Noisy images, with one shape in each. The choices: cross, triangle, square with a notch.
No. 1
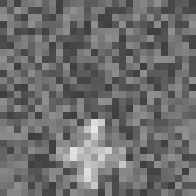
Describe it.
light cross, bottom middle
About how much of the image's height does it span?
a third
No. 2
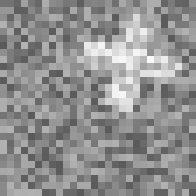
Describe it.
light cross
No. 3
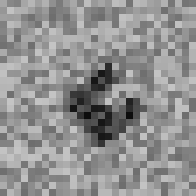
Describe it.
dark square with a notch, centre
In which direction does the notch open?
up and right
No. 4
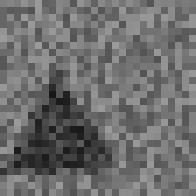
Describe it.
dark triangle
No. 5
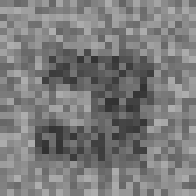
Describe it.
dark square with a notch
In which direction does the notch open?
left
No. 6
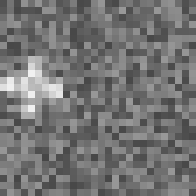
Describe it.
light cross, middle left
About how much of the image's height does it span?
a third
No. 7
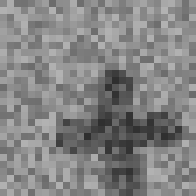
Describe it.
dark cross
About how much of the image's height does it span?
two thirds
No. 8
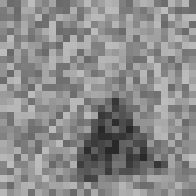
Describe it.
dark triangle
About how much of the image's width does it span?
half
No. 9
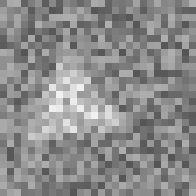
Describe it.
light triangle
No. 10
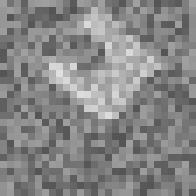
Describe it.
light square with a notch
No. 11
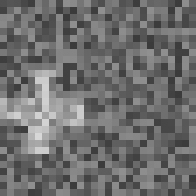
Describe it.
light cross, middle left
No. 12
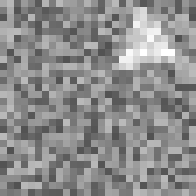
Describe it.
light triangle, top right
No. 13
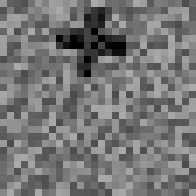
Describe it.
dark cross, top middle
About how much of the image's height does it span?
a third
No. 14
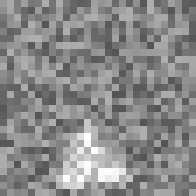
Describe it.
light triangle, bottom middle
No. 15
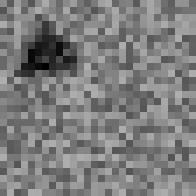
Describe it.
dark triangle, top left
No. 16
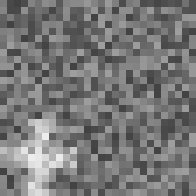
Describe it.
light cross, bottom left
